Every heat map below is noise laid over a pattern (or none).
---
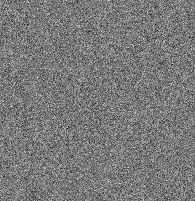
only noise
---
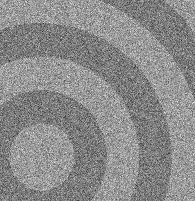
rings round one point
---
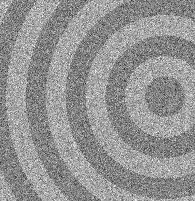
rings round one point
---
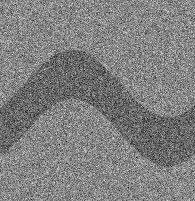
a wavy band
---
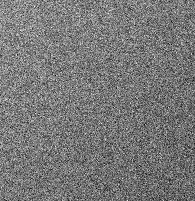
a smooth slope
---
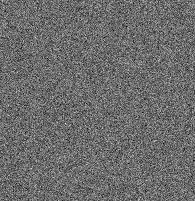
only noise
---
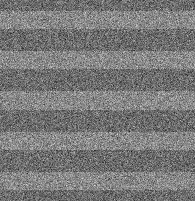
horizontal stripes
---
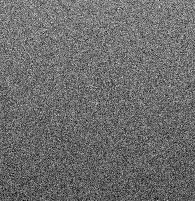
a smooth slope
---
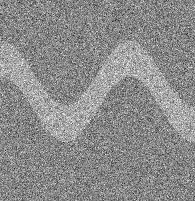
a wavy band
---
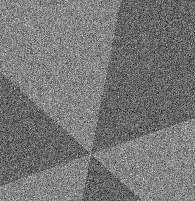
spokes from one point
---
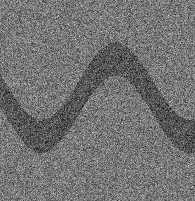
a wavy band
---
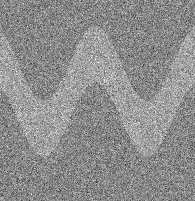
a wavy band
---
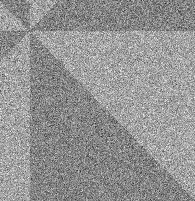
spokes from one point
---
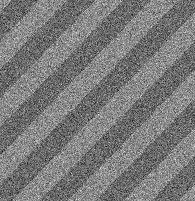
diagonal stripes
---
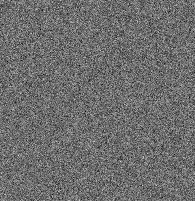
only noise
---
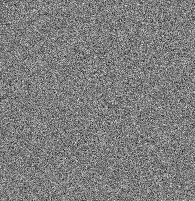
only noise
